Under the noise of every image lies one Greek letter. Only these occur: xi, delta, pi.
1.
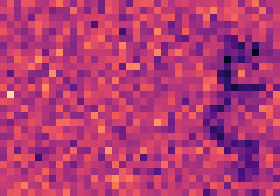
xi
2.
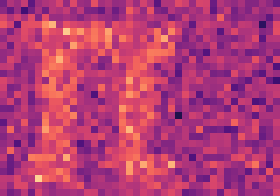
pi
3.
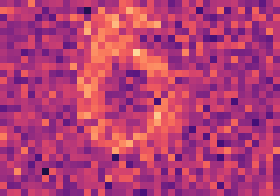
delta
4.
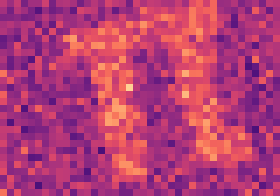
pi
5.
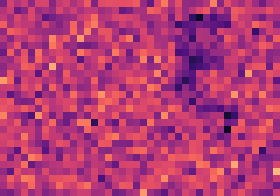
xi
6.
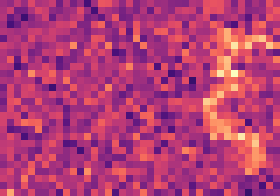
xi
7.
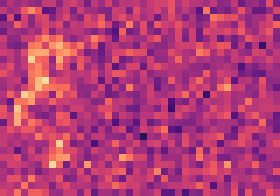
xi
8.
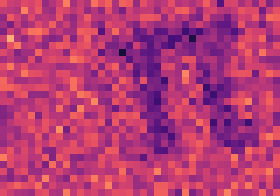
pi
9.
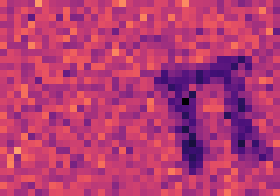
pi
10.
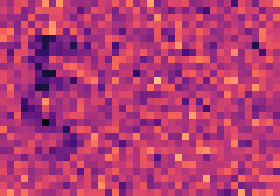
xi
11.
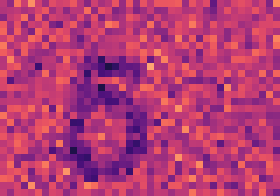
delta
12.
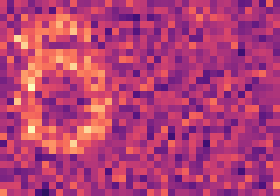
delta
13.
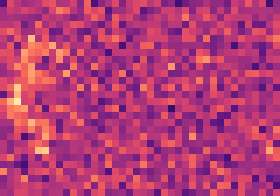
xi
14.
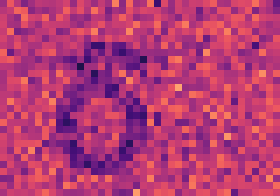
delta
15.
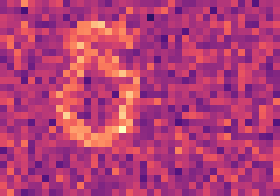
delta
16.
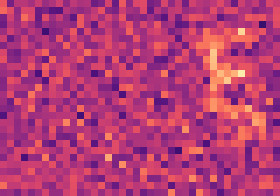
xi
